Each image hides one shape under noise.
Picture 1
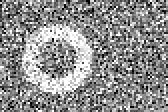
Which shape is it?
ring
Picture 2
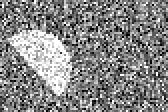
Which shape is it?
half disc
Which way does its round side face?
up and right
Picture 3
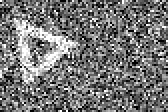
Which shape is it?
triangle frame
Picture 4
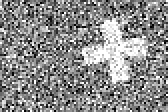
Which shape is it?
cross
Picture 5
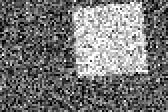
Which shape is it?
square
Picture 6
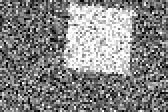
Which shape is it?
square
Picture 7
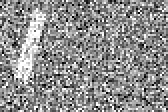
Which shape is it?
bar
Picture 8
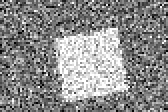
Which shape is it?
square
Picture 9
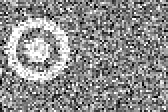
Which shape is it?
bullseye
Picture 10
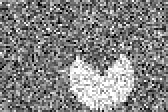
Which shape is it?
disc with a wedge cut out
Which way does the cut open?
up
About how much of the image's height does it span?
half
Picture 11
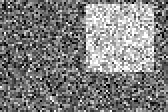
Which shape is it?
square
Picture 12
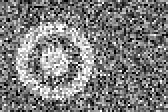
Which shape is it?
bullseye
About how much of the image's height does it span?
two thirds
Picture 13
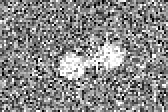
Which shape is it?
dumbbell
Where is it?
centre
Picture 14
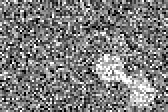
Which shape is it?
dumbbell
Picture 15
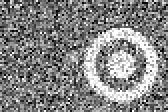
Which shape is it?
bullseye
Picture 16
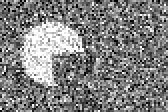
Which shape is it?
disc with a wedge cut out
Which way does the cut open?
down and right
